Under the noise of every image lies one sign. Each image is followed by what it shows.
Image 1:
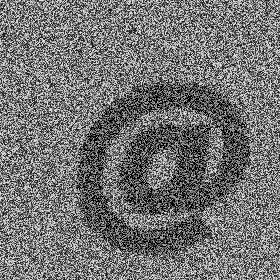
dark at sign
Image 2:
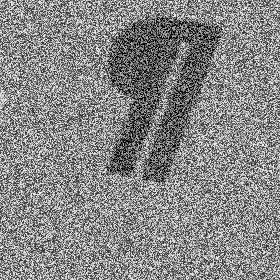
dark pilcrow
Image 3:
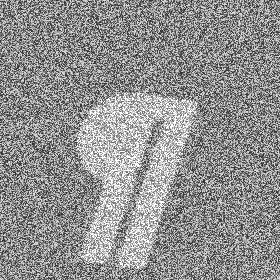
light pilcrow
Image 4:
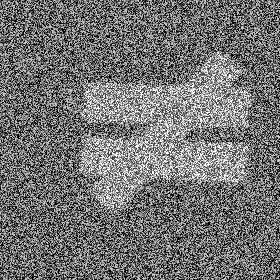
light not-equal sign
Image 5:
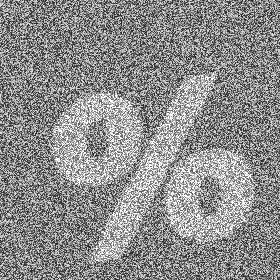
light percent sign
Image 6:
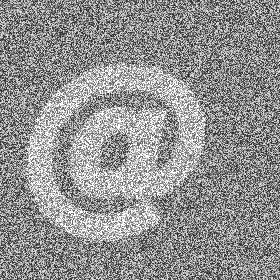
light at sign
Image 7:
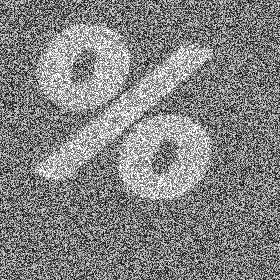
light percent sign
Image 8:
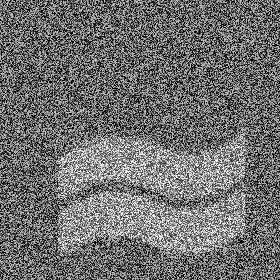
light approximately sign
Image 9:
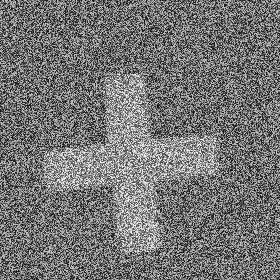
light plus sign
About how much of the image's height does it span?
two thirds
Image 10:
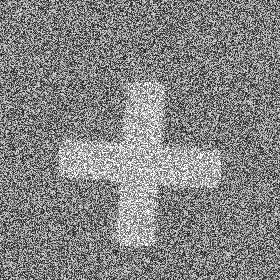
light plus sign
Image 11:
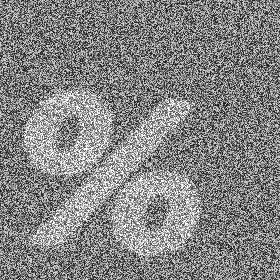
light percent sign
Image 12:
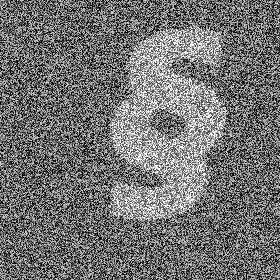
light section sign
